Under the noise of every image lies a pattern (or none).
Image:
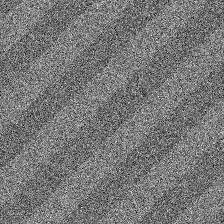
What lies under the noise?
diagonal stripes
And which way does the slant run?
bottom left to top right
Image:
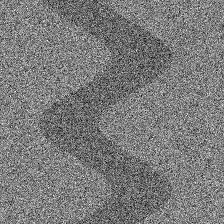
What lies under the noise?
a wavy band
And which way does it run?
top to bottom
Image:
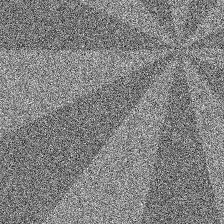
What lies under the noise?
spokes from one point
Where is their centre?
top right
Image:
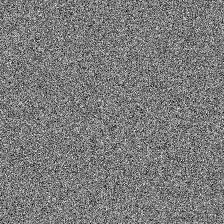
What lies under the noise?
only noise
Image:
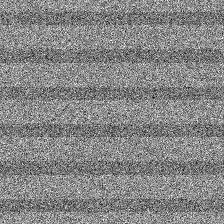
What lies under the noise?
horizontal stripes
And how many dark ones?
6
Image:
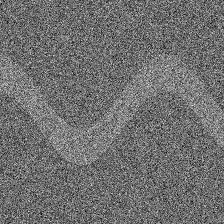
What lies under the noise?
a wavy band
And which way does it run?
left to right
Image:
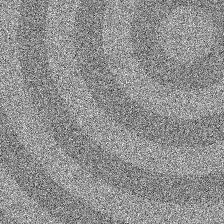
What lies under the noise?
rings round one point
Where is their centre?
top right
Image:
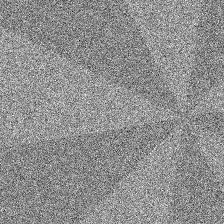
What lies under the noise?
spokes from one point
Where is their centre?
middle right
